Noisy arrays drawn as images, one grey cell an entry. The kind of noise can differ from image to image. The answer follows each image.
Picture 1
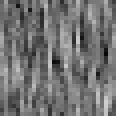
streaked along the columns
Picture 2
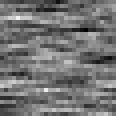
streaked along the rows
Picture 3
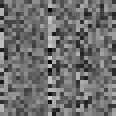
columns of uneven size
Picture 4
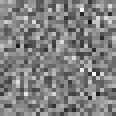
low rank plus noise
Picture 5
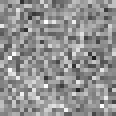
independent entries
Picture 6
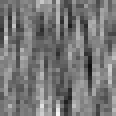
streaked along the columns
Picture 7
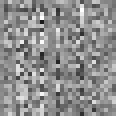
columns of uneven size
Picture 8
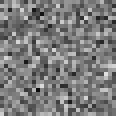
independent entries
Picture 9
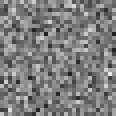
independent entries
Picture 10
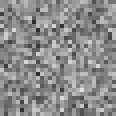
independent entries
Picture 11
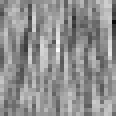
streaked along the columns
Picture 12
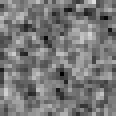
blotchy
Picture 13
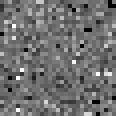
heavy tails
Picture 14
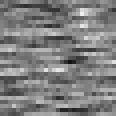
streaked along the rows
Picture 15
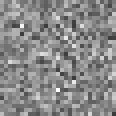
low rank plus noise
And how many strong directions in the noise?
three or four
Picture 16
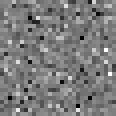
heavy tails
